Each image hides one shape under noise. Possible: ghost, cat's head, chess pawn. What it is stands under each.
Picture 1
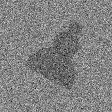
chess pawn
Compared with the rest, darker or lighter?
darker
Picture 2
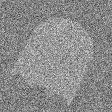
ghost
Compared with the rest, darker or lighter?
lighter
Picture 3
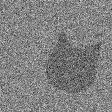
cat's head
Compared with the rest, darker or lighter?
darker
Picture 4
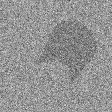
cat's head
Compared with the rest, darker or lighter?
darker
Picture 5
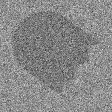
ghost
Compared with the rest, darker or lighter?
darker
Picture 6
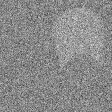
cat's head
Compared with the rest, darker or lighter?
lighter
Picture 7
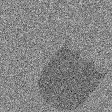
ghost
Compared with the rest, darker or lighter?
darker
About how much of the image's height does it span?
two thirds
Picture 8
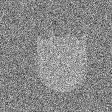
ghost
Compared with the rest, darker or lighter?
lighter
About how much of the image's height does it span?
half
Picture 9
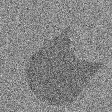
cat's head
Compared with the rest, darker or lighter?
darker
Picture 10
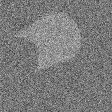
cat's head
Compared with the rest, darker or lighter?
lighter
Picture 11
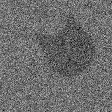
cat's head
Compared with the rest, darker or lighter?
darker
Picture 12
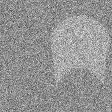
cat's head
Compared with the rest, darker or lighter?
lighter
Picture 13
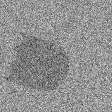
ghost
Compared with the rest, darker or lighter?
darker
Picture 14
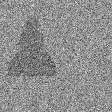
chess pawn
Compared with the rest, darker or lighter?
darker
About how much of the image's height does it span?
half
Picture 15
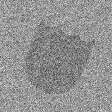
ghost
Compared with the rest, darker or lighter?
darker
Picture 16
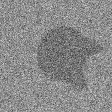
cat's head
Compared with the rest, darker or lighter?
darker
